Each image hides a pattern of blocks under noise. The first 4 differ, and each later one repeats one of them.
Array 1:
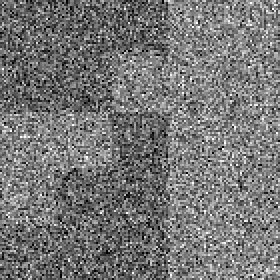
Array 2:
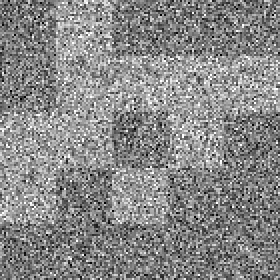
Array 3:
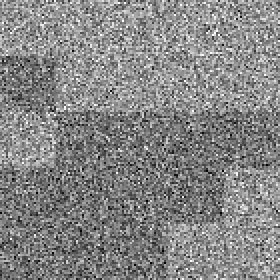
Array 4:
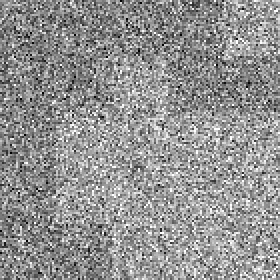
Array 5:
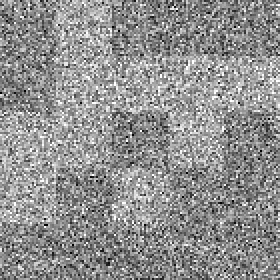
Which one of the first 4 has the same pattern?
2
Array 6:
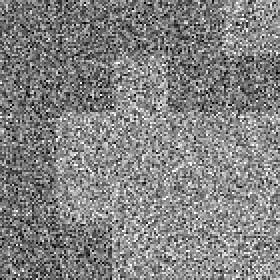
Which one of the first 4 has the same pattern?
4
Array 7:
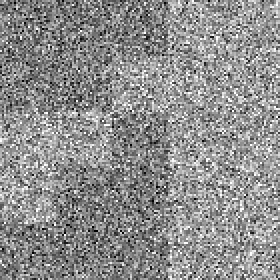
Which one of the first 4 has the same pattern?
1
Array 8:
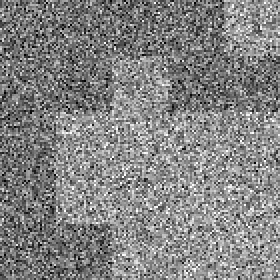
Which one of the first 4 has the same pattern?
4
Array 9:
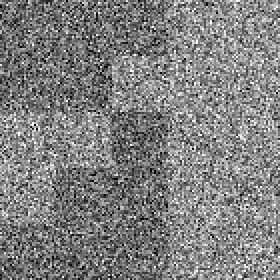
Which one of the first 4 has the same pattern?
1
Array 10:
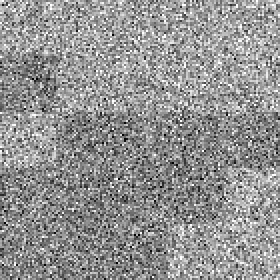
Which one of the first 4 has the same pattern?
3
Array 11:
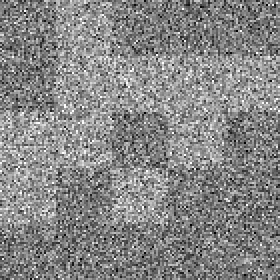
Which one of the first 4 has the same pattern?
2
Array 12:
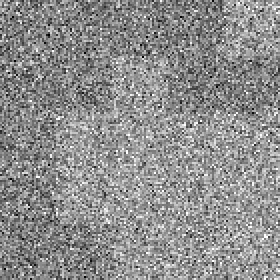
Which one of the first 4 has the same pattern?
4
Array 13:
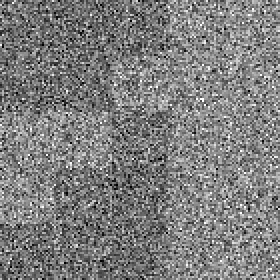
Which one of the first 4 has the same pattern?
1
